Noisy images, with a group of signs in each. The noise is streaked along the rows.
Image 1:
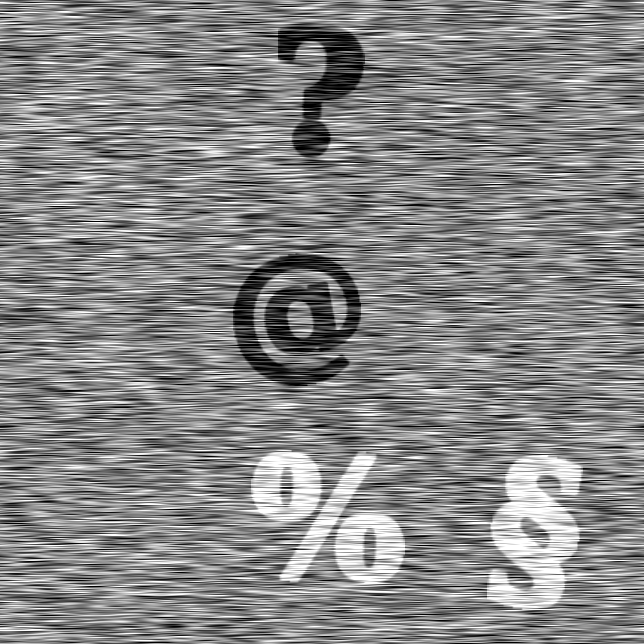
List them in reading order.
top middle: dark question mark; centre: dark at sign; bottom middle: light percent sign; bottom right: light section sign
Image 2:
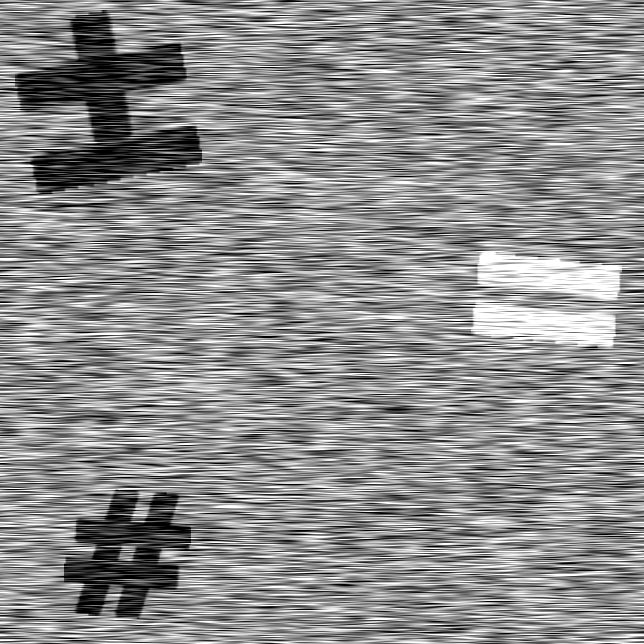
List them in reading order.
top left: dark plus-minus sign; middle right: light equals sign; bottom left: dark hash sign
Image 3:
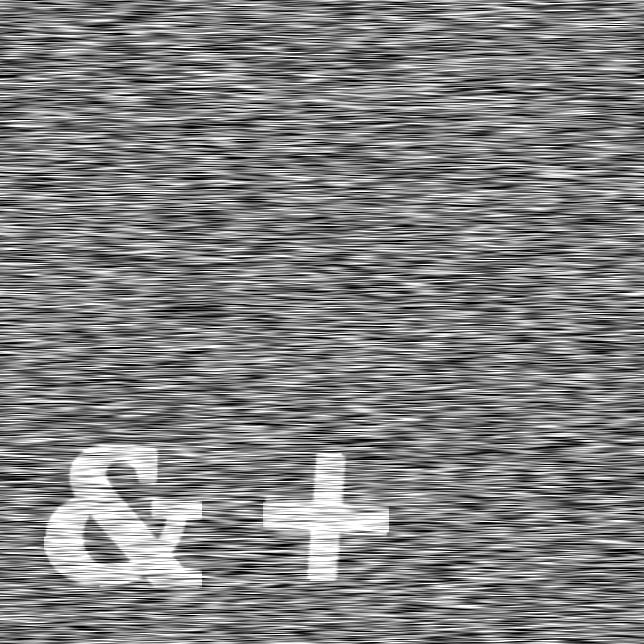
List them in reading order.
bottom left: light ampersand; bottom middle: light plus sign
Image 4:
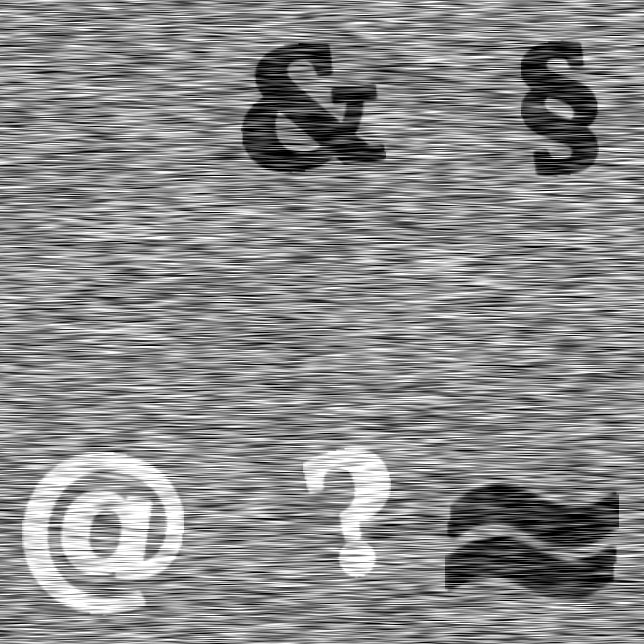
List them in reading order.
top middle: dark ampersand; top right: dark section sign; bottom left: light at sign; bottom middle: light question mark; bottom right: dark approximately sign
